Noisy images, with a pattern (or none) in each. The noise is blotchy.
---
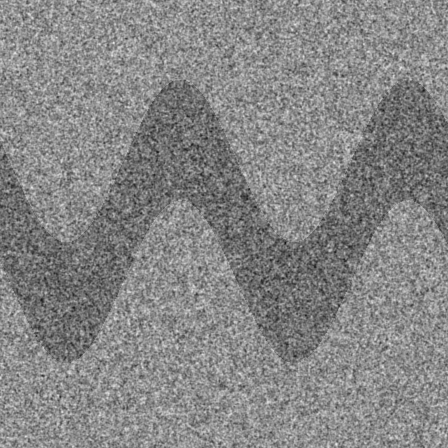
a wavy band
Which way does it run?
left to right
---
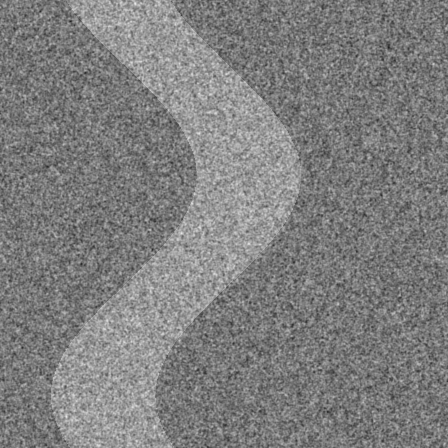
a wavy band
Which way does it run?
top to bottom
